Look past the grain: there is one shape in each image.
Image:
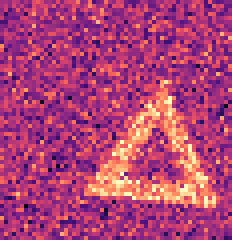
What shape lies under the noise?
triangle frame
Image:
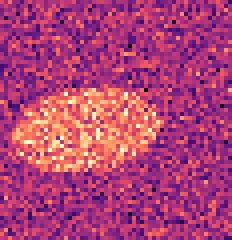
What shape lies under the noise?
ellipse
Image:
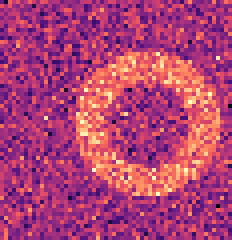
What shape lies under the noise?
ring
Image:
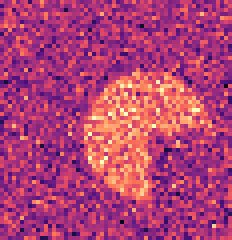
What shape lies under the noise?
disc with a wedge cut out
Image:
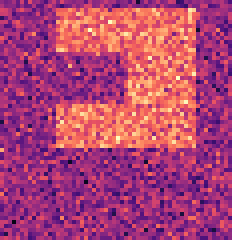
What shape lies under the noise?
square with a notch
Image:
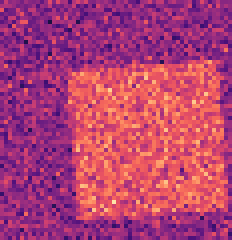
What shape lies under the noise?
square
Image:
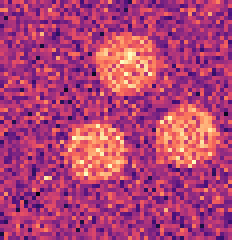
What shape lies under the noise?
three dots
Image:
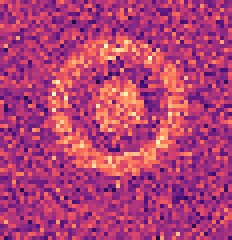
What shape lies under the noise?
bullseye
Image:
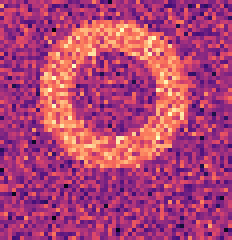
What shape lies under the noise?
ring
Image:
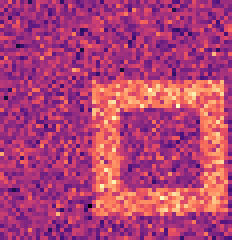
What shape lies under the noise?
square frame
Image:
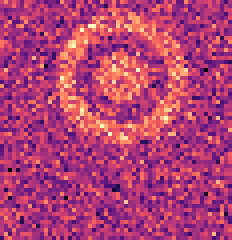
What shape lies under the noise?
bullseye
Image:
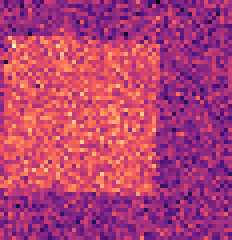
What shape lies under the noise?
square
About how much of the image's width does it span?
two thirds
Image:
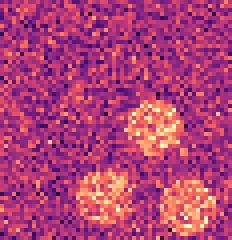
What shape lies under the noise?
three dots
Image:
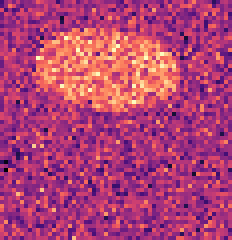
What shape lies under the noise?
ellipse
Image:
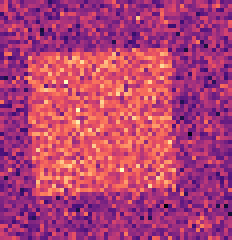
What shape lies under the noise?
square
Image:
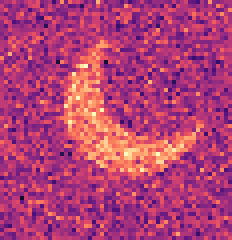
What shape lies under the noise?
crescent
